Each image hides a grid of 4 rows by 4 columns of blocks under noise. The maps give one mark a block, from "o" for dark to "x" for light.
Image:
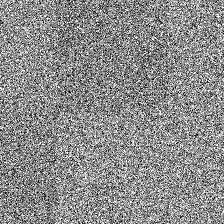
xoox
xoox
oxxx
oxxx
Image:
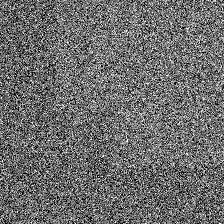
oxxx
oxxx
ooxx
oooo
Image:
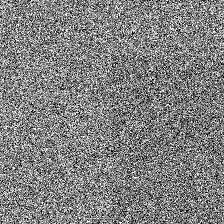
xxxx
xxoo
xxoo
xxoo
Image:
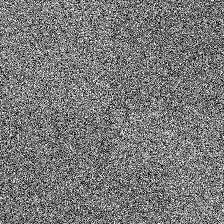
xxoo
xxoo
ooxx
ooox
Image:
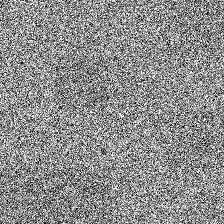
xxxo
xoxx
xxxo
ooxx
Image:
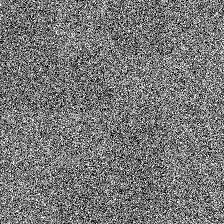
oxox
ooxx
xxox
xoox
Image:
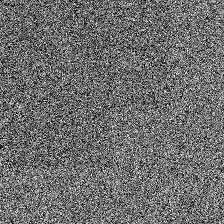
ooox
ooox
ooxx
xxxx
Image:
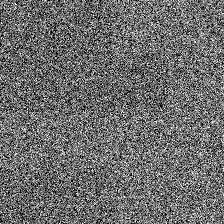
ooxx
ooox
xxxx
ooxx
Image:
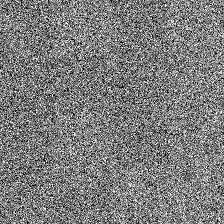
oxox
ooox
oxox
ooxx
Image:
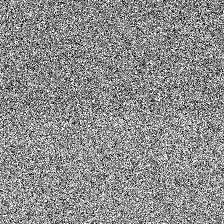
oooo
oooo
xxxx
xxxx
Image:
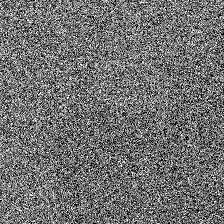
xxxx
xxxo
xooo
xooo
